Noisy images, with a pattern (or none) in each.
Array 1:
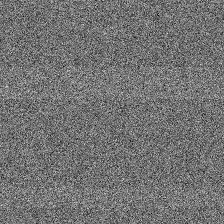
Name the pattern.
bands of rows
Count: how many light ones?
2
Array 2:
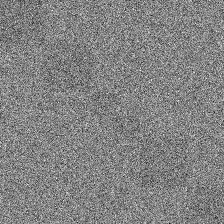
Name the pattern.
blocks along the diagonal
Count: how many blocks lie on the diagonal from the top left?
6
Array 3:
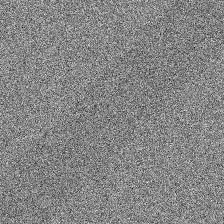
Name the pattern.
a diagonal band
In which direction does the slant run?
bottom left to top right
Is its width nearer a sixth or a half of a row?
a half
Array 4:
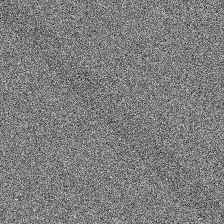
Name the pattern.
a diagonal band
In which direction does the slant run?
top left to bottom right
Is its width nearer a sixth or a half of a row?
a sixth
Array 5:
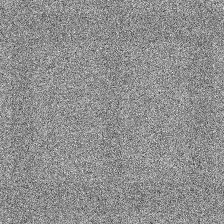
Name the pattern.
bands of rows crossing bands of columns
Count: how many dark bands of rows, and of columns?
2 and 3
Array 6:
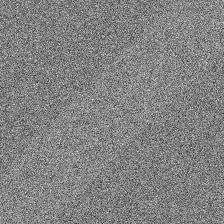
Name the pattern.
a diagonal band
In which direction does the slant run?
bottom left to top right
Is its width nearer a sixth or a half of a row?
a half
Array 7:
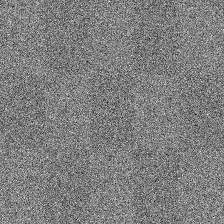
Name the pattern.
a checkerboard
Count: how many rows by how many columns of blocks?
3 by 5
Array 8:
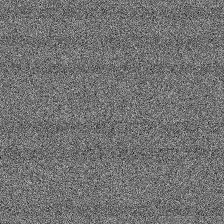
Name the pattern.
bands of rows
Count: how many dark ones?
6
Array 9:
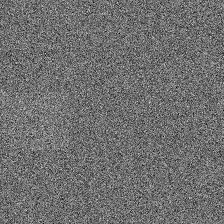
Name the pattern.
one block
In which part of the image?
middle left
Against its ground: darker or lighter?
lighter
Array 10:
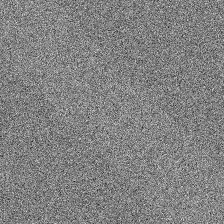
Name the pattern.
a diagonal band
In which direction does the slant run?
top left to bottom right
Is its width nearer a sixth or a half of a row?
a half
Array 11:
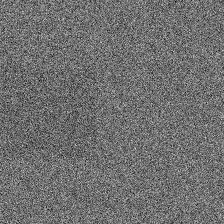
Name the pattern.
one block
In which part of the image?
middle left
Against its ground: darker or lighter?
darker
